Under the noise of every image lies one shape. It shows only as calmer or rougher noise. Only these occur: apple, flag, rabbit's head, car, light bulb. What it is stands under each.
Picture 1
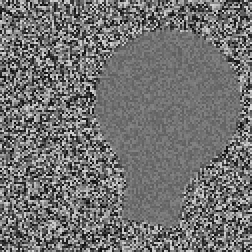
calm light bulb
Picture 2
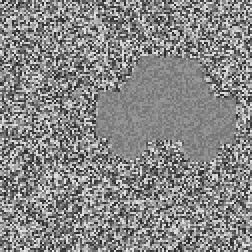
calm car
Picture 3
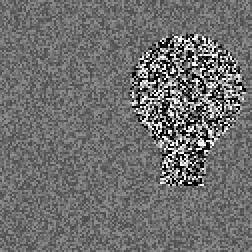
rough light bulb
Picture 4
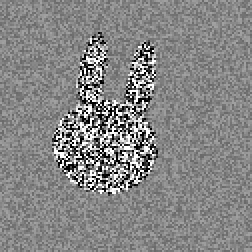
rough rabbit's head
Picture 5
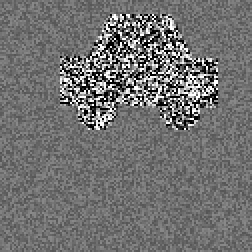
rough car
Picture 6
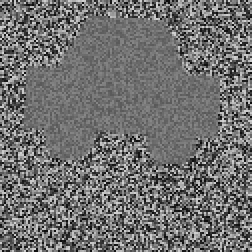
calm car
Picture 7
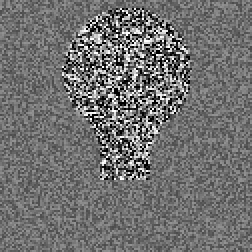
rough light bulb
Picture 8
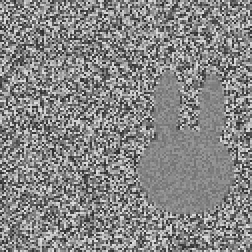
calm rabbit's head
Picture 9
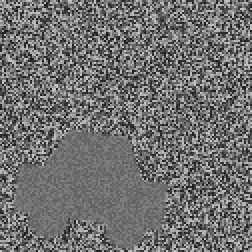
calm car
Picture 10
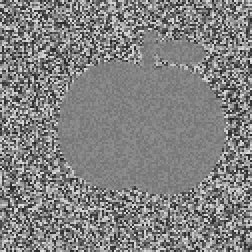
calm apple
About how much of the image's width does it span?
two thirds
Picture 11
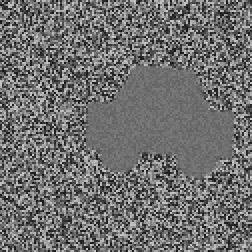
calm car
